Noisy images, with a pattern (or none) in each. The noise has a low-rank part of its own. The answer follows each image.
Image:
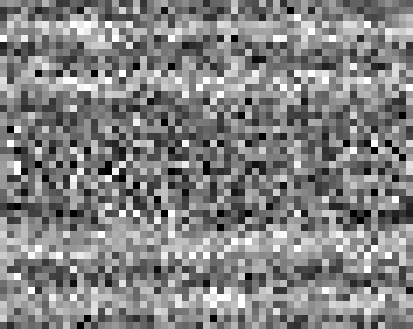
bands of rows
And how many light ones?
4
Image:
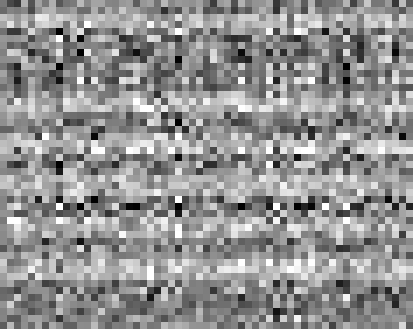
bands of rows
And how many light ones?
6
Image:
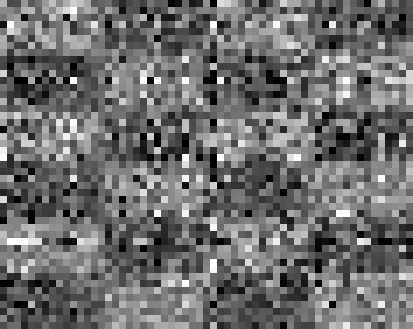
a checkerboard
